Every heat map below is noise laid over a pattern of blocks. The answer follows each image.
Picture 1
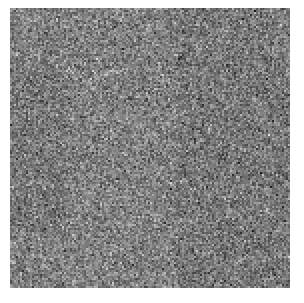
top and bottom mirror each other
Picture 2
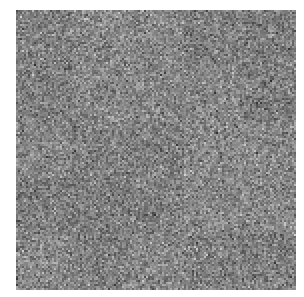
mirrored about the diagonal from the bottom left
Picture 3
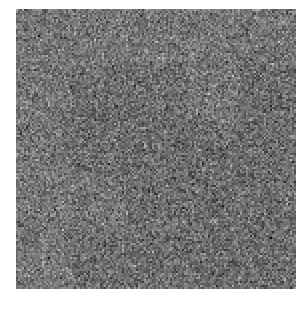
mirrored about the diagonal from the top left
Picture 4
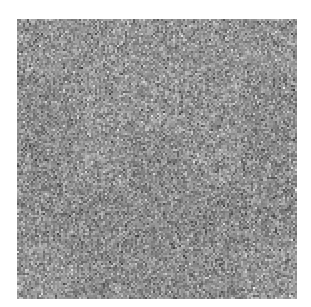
left and right mirror each other
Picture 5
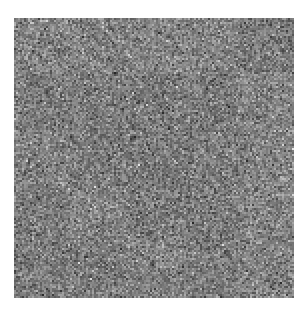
mirrored about the diagonal from the bottom left
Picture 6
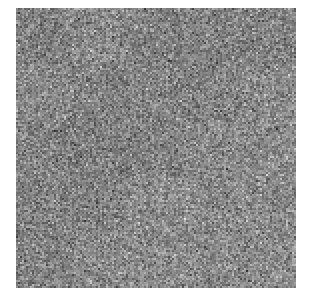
mirrored about the diagonal from the top left
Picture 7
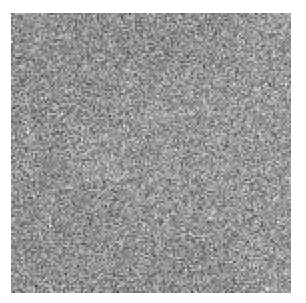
top and bottom mirror each other
